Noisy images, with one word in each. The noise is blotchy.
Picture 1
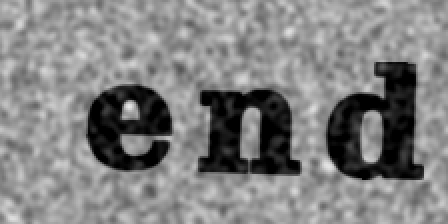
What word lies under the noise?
end
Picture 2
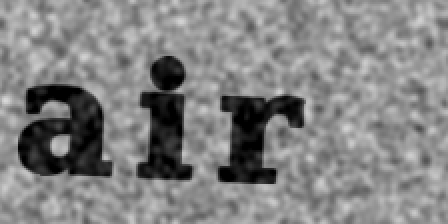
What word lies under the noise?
air
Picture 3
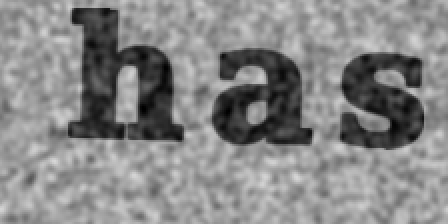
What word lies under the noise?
has
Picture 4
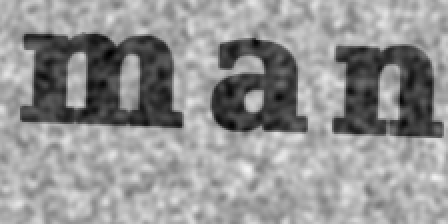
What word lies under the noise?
man
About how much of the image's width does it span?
nearly all
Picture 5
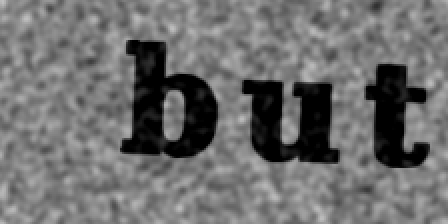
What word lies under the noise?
but
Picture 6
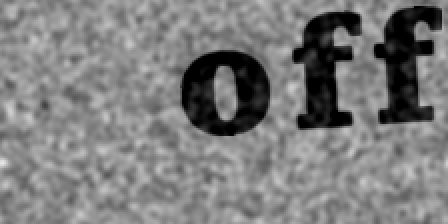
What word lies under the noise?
off
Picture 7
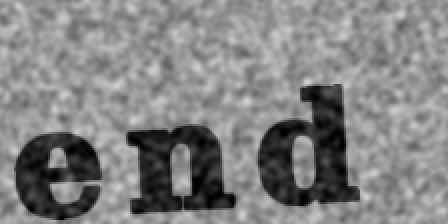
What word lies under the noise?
end
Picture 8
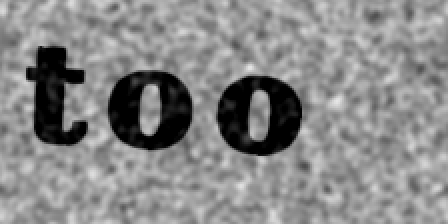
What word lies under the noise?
too
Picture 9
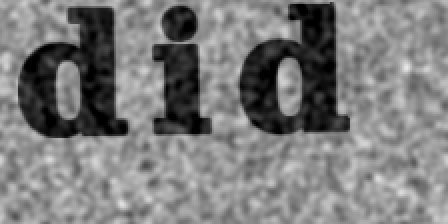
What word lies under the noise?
did
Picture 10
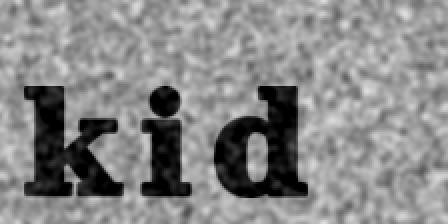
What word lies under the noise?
kid
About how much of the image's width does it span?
two thirds
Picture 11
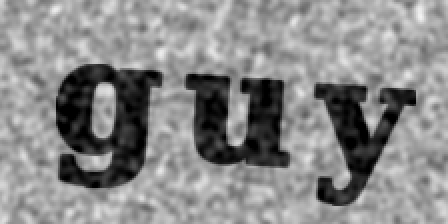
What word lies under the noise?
guy
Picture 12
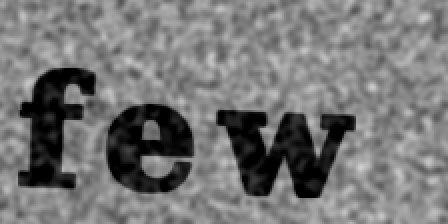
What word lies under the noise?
few
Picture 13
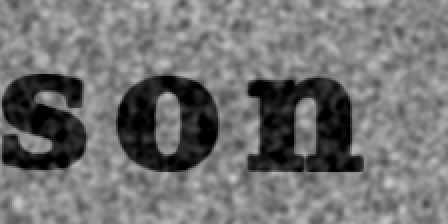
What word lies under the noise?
son
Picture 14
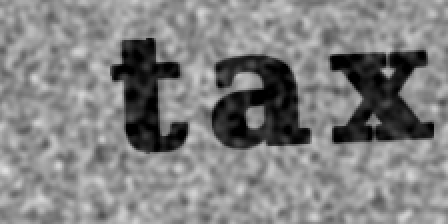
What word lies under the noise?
tax
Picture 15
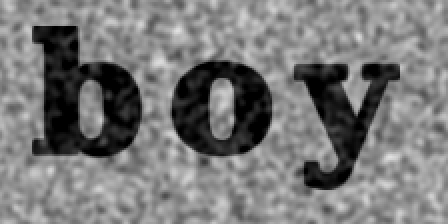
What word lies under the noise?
boy
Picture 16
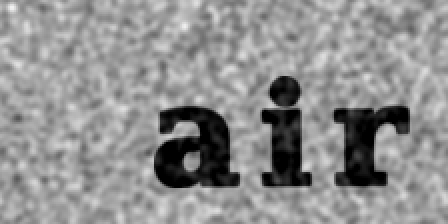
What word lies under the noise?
air
